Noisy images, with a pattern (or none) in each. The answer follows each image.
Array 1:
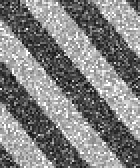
diagonal stripes
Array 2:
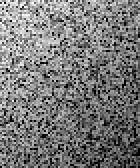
a smooth slope
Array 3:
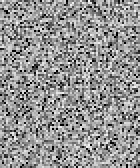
only noise
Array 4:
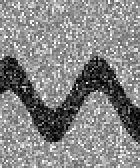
a wavy band
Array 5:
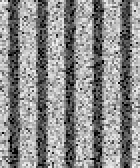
vertical stripes
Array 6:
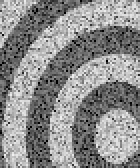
rings round one point
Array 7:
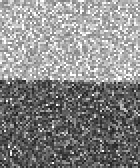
a sharp edge
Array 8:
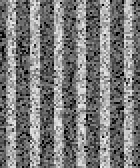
vertical stripes
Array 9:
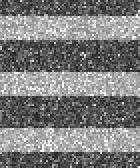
horizontal stripes
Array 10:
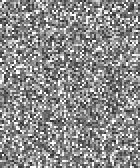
only noise
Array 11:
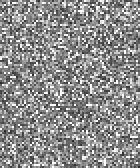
only noise
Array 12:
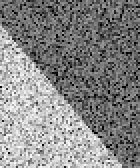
a sharp edge
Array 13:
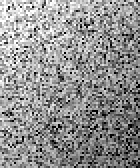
a smooth slope
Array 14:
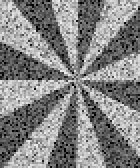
spokes from one point
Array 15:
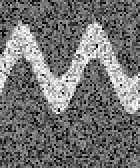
a wavy band
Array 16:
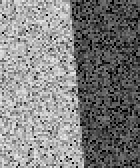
a sharp edge
